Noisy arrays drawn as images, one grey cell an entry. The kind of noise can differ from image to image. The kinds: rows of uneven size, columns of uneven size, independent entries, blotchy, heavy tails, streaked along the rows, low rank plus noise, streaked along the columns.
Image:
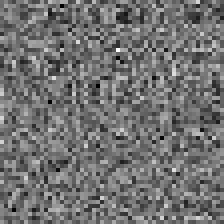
low rank plus noise
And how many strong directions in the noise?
three or four
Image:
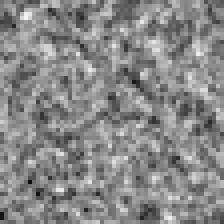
blotchy
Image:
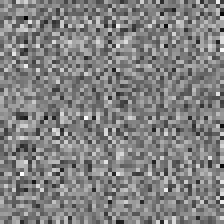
low rank plus noise
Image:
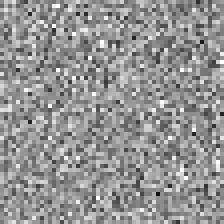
independent entries
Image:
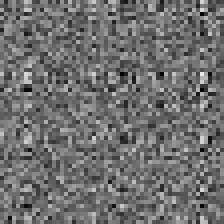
low rank plus noise
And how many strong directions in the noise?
one
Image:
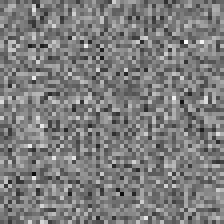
low rank plus noise
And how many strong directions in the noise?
five to eight
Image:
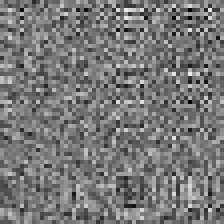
low rank plus noise
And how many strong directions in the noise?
one
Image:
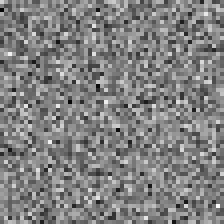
independent entries
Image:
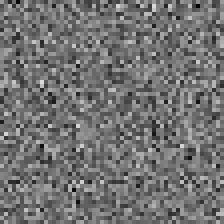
low rank plus noise
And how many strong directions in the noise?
five to eight
